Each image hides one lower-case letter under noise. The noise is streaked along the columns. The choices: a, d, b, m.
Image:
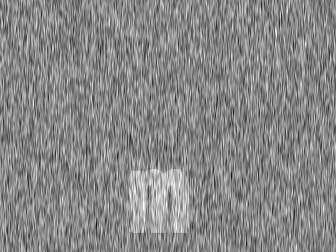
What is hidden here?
light m, bottom middle
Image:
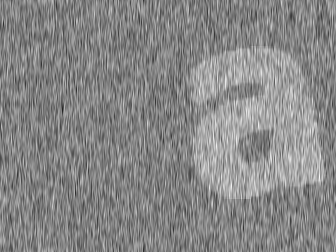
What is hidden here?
light a
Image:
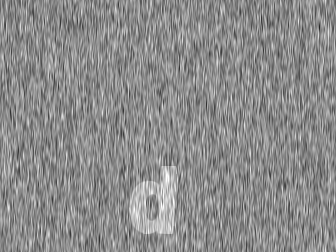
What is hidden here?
light d, bottom middle
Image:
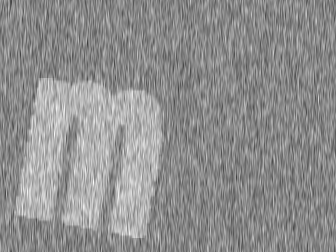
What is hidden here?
light m
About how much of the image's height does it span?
two thirds
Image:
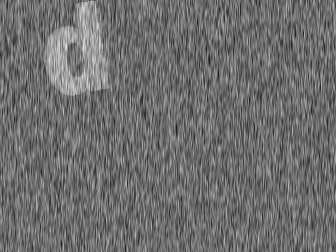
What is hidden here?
light d, top left
